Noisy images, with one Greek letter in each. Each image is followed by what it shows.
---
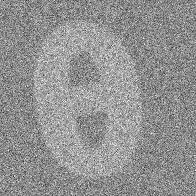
theta
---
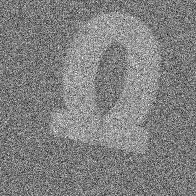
omega
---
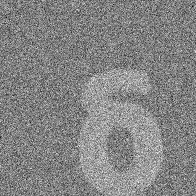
delta
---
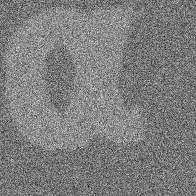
alpha
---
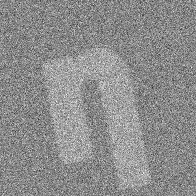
eta
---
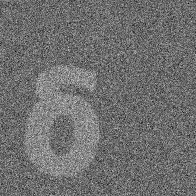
delta
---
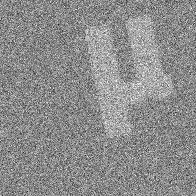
mu
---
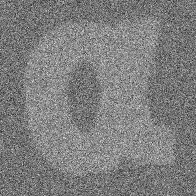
alpha
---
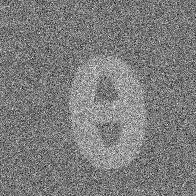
theta
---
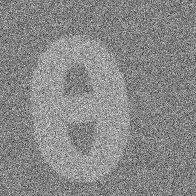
theta
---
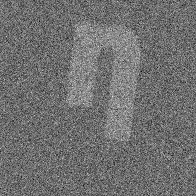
eta
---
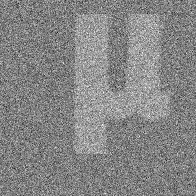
mu
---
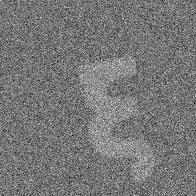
xi
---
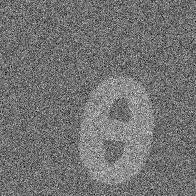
theta
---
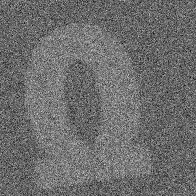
omega
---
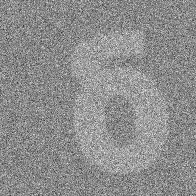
delta
